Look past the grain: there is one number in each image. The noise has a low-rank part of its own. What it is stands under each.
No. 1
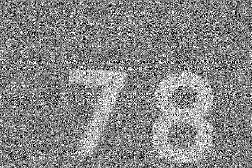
78
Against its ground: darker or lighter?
lighter
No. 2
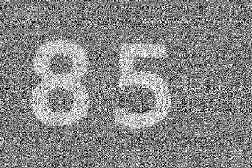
85
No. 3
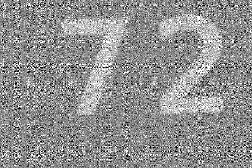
72
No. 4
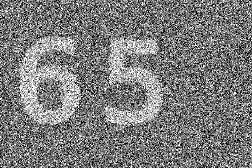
65
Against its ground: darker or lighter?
lighter
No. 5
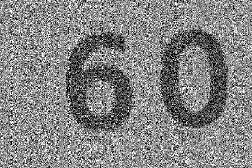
60
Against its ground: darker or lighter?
darker
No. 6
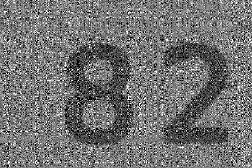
82
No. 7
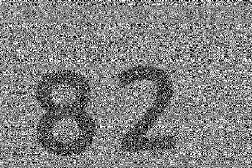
82
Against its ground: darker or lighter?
darker
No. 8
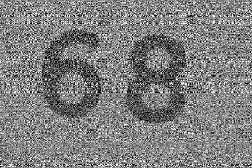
68
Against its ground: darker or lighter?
darker
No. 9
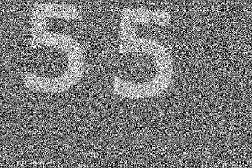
55
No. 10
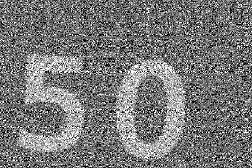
50
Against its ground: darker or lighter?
lighter
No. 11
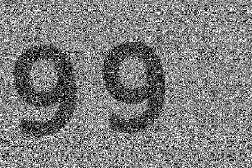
99
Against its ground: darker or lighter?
darker
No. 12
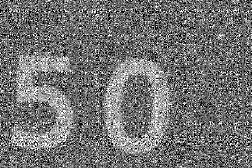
50
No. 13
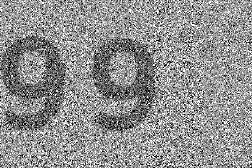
99
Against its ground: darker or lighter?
darker
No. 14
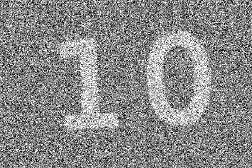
10
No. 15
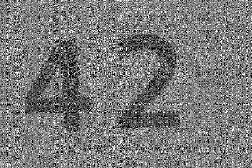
42
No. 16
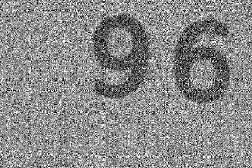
96
